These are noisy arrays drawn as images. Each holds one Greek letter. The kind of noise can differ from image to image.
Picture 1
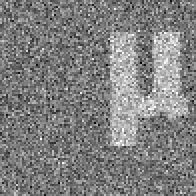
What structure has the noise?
independent entries
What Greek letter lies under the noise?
mu
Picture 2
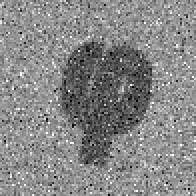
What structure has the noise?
heavy tails
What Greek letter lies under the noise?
phi
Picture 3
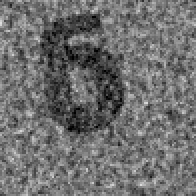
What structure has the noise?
blotchy
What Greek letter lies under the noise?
delta
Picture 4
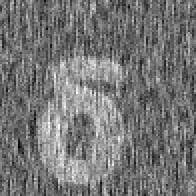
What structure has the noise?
streaked along the columns
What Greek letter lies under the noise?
delta
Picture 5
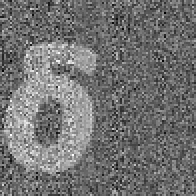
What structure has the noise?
columns of uneven size
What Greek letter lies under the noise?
delta
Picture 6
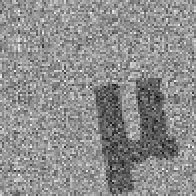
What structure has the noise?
low rank plus noise
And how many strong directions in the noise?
two
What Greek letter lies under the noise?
mu
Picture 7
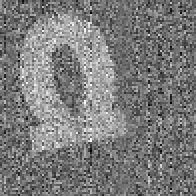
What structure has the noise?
columns of uneven size
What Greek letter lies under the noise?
omega
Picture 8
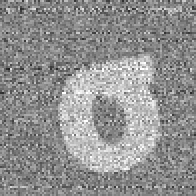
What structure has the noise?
rows of uneven size
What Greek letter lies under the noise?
sigma
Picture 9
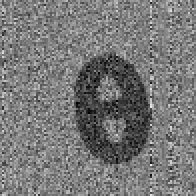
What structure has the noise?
columns of uneven size
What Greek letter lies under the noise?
theta
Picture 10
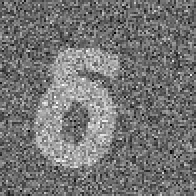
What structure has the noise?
independent entries
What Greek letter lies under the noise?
delta
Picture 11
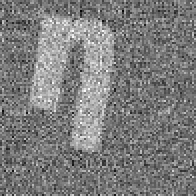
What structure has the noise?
low rank plus noise
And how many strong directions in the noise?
three or four
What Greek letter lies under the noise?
eta
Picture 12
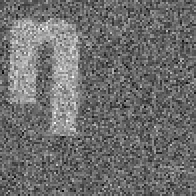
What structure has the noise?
independent entries
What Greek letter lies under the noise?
eta
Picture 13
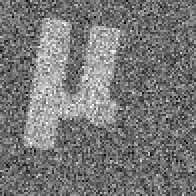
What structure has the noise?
independent entries
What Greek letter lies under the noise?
mu
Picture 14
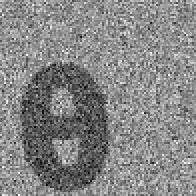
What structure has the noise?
low rank plus noise
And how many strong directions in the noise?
one
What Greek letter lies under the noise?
theta
